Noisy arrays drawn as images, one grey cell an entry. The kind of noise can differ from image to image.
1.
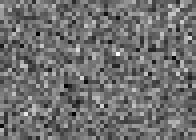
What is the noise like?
independent entries
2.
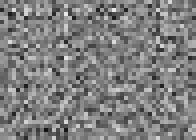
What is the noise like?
low rank plus noise
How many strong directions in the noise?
three or four
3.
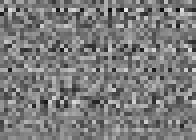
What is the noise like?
rows of uneven size
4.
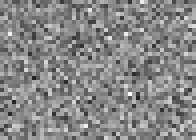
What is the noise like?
independent entries
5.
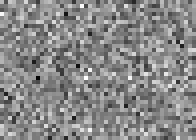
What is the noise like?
independent entries
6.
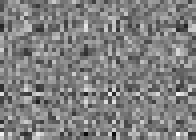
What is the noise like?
low rank plus noise
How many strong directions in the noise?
one
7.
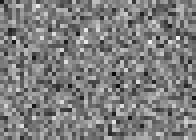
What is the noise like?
independent entries
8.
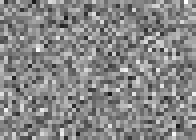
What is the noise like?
independent entries
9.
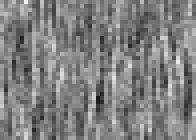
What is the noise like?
streaked along the columns
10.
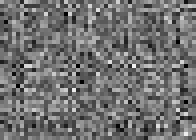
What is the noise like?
low rank plus noise
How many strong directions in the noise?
one
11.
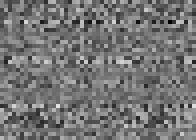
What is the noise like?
rows of uneven size
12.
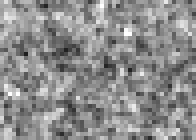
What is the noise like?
blotchy
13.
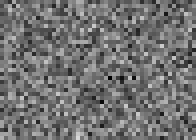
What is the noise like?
independent entries
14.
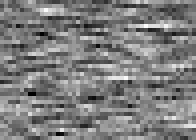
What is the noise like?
streaked along the rows
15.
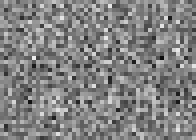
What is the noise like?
low rank plus noise
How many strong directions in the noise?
five to eight
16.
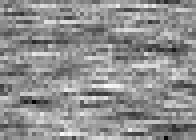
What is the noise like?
streaked along the rows
